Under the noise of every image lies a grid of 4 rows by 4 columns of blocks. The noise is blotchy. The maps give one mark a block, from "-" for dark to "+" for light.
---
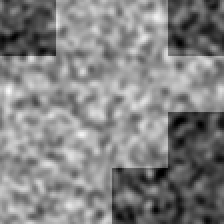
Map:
- + + -
+ + + +
+ + + -
+ + - -
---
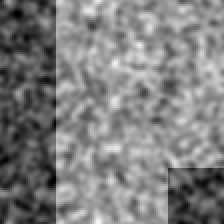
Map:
- + + +
- + + +
- + + +
- + + -
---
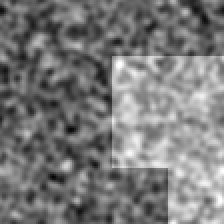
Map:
- - - -
- - + +
- - + +
- - - +
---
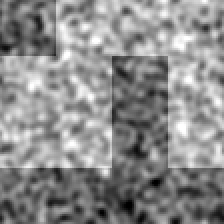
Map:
- + + +
+ + - +
+ + - +
- - - -
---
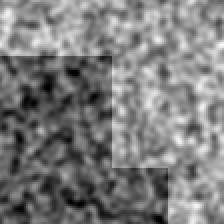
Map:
+ + + +
- - + +
- - + +
- - - +
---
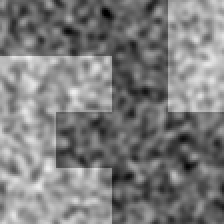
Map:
- - - +
+ + - +
+ - - -
+ + - -
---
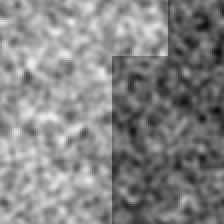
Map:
+ + + -
+ + - -
+ + - -
+ + - -
